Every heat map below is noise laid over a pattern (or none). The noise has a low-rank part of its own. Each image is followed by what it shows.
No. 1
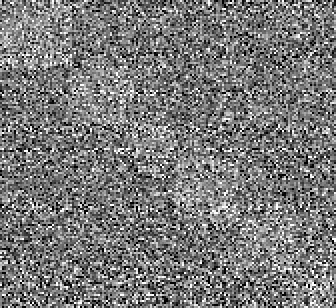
blocks along the diagonal
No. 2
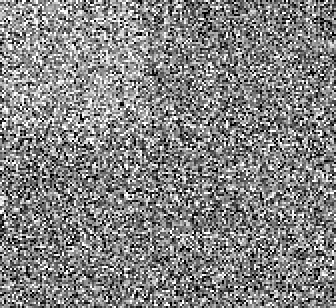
one block
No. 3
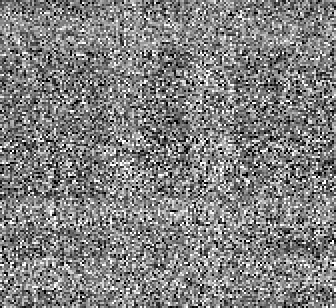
bands of rows crossing bands of columns
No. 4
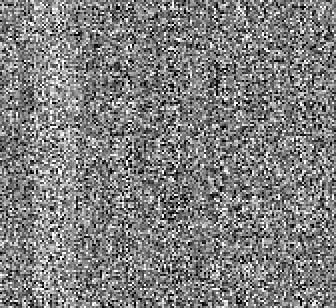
one band of columns
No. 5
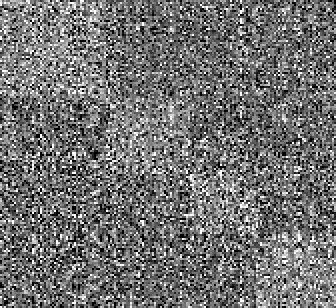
blocks along the diagonal
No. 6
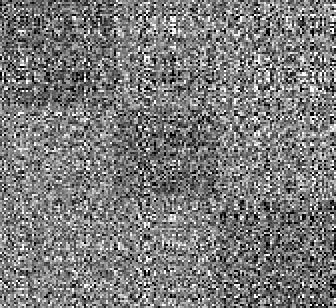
blocks along the diagonal
